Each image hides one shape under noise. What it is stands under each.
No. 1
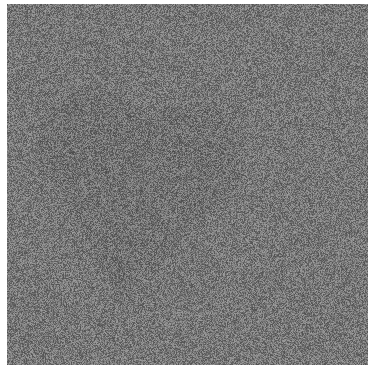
heart
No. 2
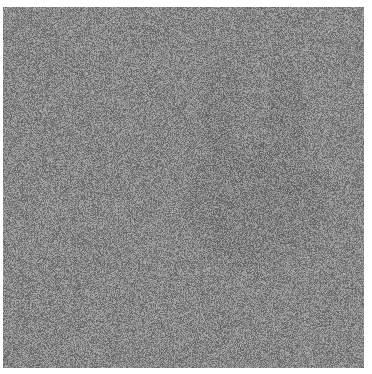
rabbit's head
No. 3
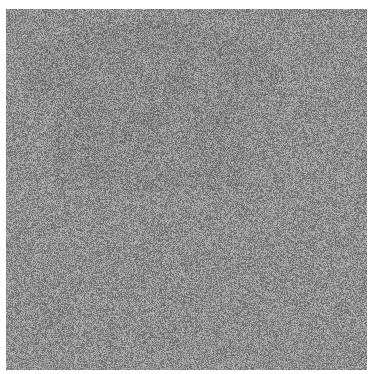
telephone
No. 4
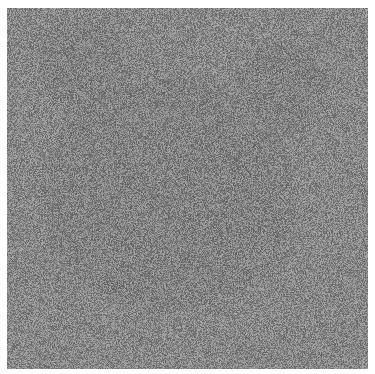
bear's head
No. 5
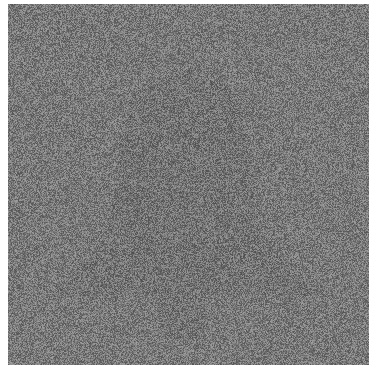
bell
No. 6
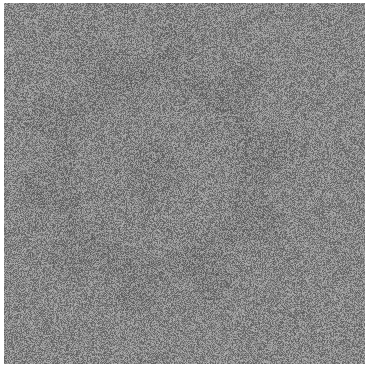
gear
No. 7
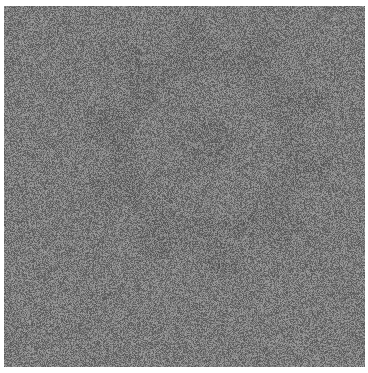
gear
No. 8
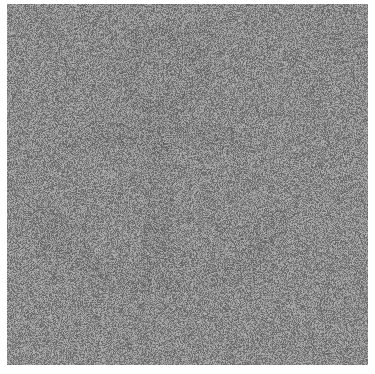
anchor
